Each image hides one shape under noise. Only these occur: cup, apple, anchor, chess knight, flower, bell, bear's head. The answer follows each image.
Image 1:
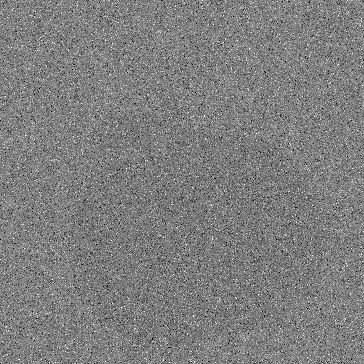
apple
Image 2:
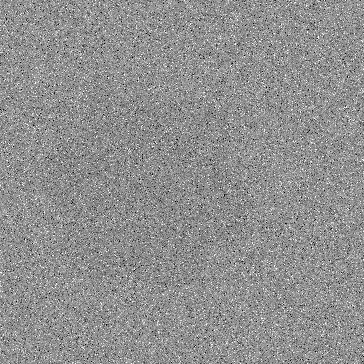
flower
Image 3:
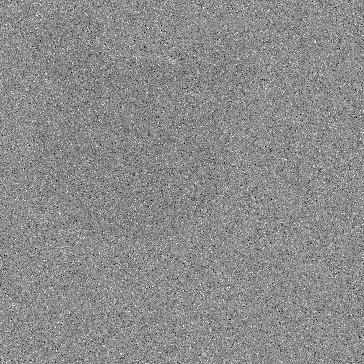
bear's head
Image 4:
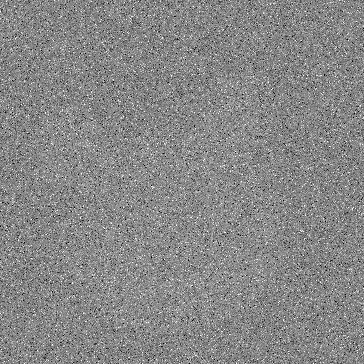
bear's head
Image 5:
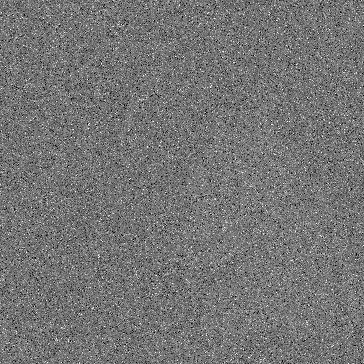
chess knight
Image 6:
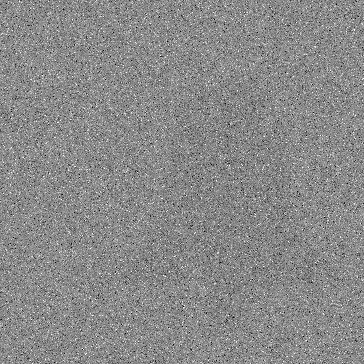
bell
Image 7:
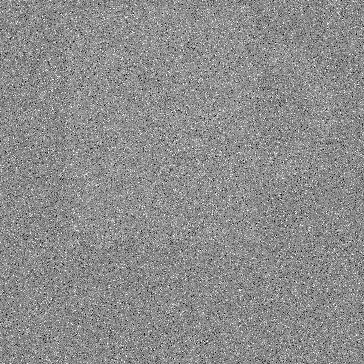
cup
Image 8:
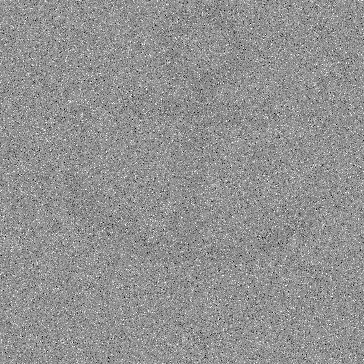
anchor
